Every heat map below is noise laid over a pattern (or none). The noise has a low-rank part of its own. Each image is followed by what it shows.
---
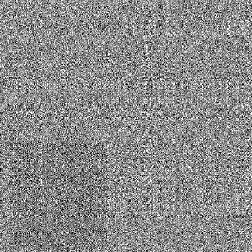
one block
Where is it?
bottom left
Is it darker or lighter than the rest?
darker
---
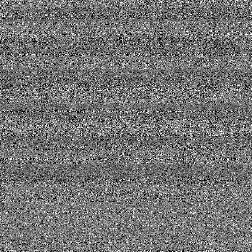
bands of rows
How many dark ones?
6
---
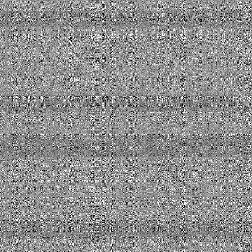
bands of rows
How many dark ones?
4
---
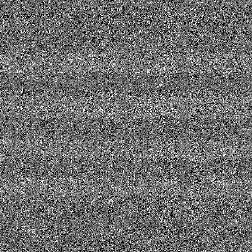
bands of rows
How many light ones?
4
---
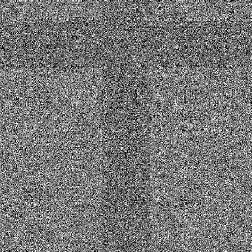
bands of rows crossing bands of columns
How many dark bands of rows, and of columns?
1 and 1
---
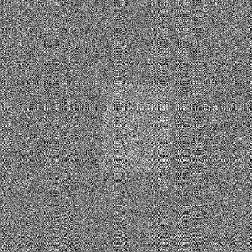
one block
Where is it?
centre
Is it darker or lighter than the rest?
lighter
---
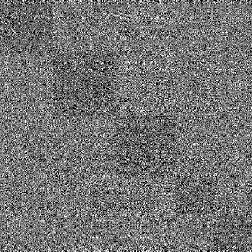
blocks along the diagonal
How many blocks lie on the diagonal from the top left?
5
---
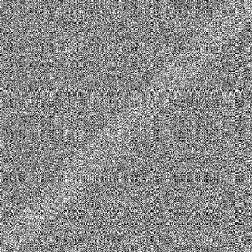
a diagonal band
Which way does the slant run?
bottom left to top right
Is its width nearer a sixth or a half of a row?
a sixth
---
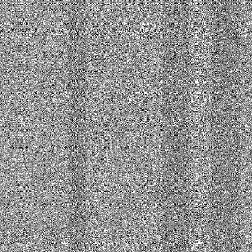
bands of columns
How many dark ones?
3
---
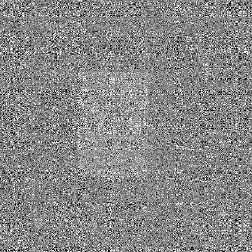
one block
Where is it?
centre
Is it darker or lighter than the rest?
lighter
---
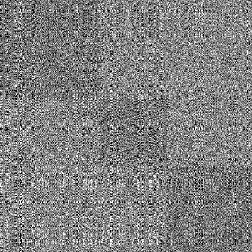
blocks along the diagonal
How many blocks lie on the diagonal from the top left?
3
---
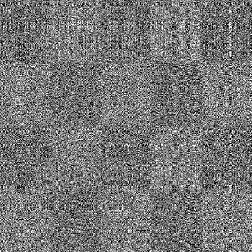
a checkerboard
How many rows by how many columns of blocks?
4 by 5
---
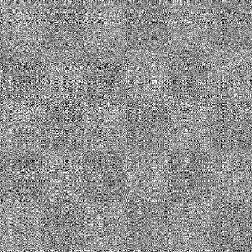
a checkerboard
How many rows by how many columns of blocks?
5 by 6
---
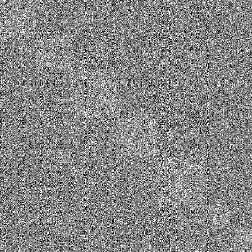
blocks along the diagonal
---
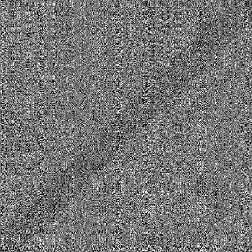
a diagonal band
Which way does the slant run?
bottom left to top right
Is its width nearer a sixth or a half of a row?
a sixth
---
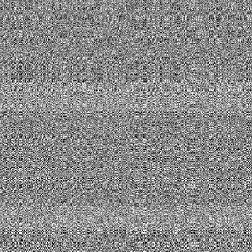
bands of rows
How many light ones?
2
